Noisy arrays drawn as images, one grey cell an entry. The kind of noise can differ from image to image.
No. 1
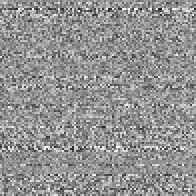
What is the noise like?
rows of uneven size
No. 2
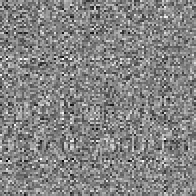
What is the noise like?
low rank plus noise
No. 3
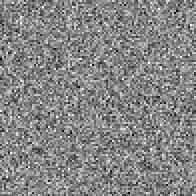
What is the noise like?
independent entries
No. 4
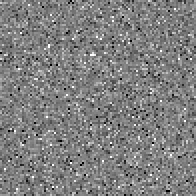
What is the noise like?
heavy tails
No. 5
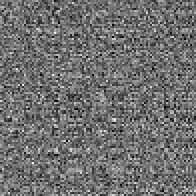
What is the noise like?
low rank plus noise
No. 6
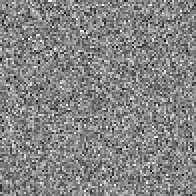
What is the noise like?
independent entries
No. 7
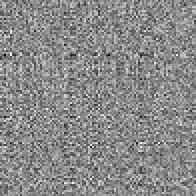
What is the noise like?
low rank plus noise
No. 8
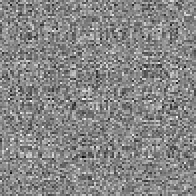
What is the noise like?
low rank plus noise
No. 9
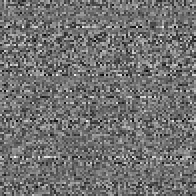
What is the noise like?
rows of uneven size
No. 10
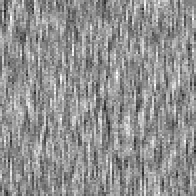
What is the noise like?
streaked along the columns
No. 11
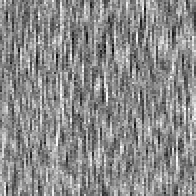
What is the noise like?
streaked along the columns
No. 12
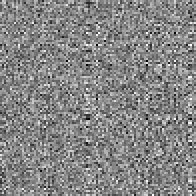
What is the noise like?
low rank plus noise
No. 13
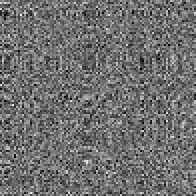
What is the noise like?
low rank plus noise
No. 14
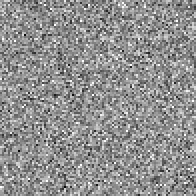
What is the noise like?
independent entries
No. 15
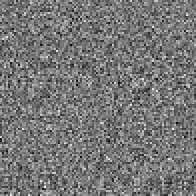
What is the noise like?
low rank plus noise
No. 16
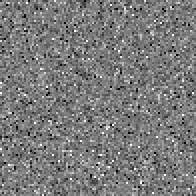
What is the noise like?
heavy tails
